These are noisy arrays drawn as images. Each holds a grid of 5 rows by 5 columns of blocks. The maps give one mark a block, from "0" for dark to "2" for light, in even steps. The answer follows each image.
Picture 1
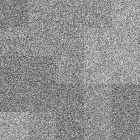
0 1 1 1 2
1 1 1 2 2
0 0 1 2 2
0 0 0 1 0
2 1 0 1 0
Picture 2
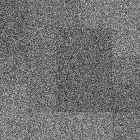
0 1 1 2 2
0 1 0 0 2
1 1 0 0 1
2 1 0 0 0
2 2 2 2 1
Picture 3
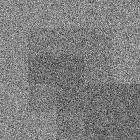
2 2 2 2 2
2 1 1 1 2
2 0 0 1 2
2 1 0 0 0
2 2 1 0 0
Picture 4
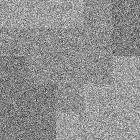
2 2 2 1 0
1 1 1 1 0
0 1 1 1 2
0 0 1 2 2
0 0 2 2 2
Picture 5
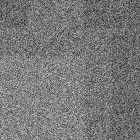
0 1 1 0 0
1 1 1 1 0
2 2 2 1 0
2 2 2 1 0
2 2 2 1 0
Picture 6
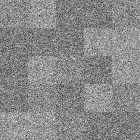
1 2 0 0 1
0 0 0 2 2
0 2 1 0 2
0 1 0 2 1
2 2 1 0 0
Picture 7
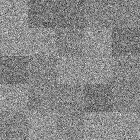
2 0 0 1 1
2 2 1 2 0
0 1 2 2 1
2 1 1 0 1
1 2 1 2 2
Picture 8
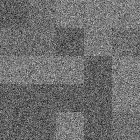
0 1 2 2 2
1 1 0 2 1
2 2 2 0 2
0 0 0 0 2
0 0 2 0 1
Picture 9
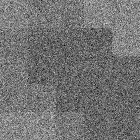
2 1 1 2 2
1 0 0 0 2
1 0 0 0 0
1 1 0 0 0
2 2 1 0 0
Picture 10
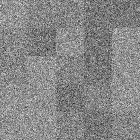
2 1 1 0 0
1 0 2 0 2
1 2 1 0 2
2 2 0 1 2
2 2 1 0 1
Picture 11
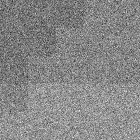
0 0 0 1 1
0 0 1 1 1
0 1 1 1 1
1 2 2 2 2
2 2 2 2 2
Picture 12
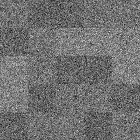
1 0 0 1 1
0 1 2 2 2
2 1 0 0 2
2 0 1 1 0
0 1 1 0 1
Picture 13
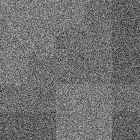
2 2 2 1 0
2 2 1 1 0
2 1 1 1 0
1 1 2 2 1
0 0 2 2 0
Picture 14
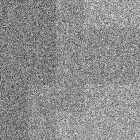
0 0 1 2 2
0 0 1 1 1
0 0 1 1 1
0 1 1 2 2
0 1 2 2 2
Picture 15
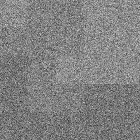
2 1 1 2 2
1 1 1 2 2
0 1 2 2 2
0 1 1 0 0
0 0 0 0 0
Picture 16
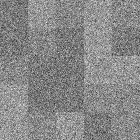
0 2 1 2 1
0 1 0 2 0
1 0 0 2 2
2 0 0 1 1
2 1 2 0 1
